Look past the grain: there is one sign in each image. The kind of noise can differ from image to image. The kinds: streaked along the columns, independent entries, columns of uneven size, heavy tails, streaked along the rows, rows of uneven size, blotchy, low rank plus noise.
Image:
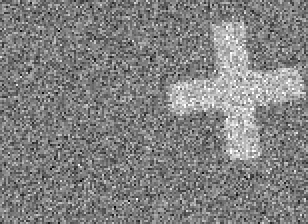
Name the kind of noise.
independent entries
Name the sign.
plus sign
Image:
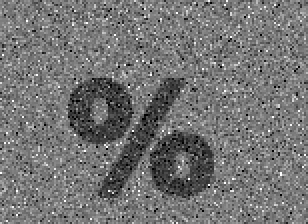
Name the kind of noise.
heavy tails
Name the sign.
percent sign
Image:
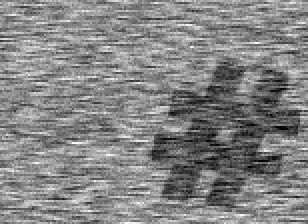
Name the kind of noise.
streaked along the rows
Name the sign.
hash sign
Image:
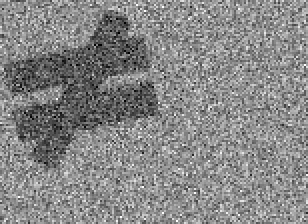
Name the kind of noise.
independent entries
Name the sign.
not-equal sign
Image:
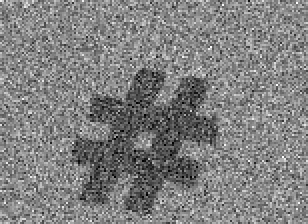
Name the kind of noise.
independent entries
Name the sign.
hash sign
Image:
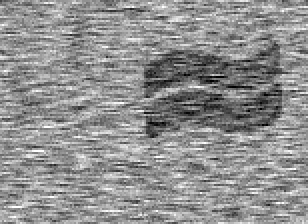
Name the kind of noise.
streaked along the rows
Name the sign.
approximately sign
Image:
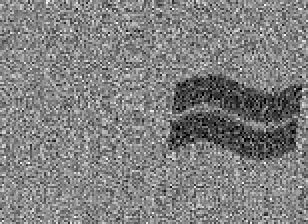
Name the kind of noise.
low rank plus noise
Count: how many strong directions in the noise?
three or four
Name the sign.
approximately sign
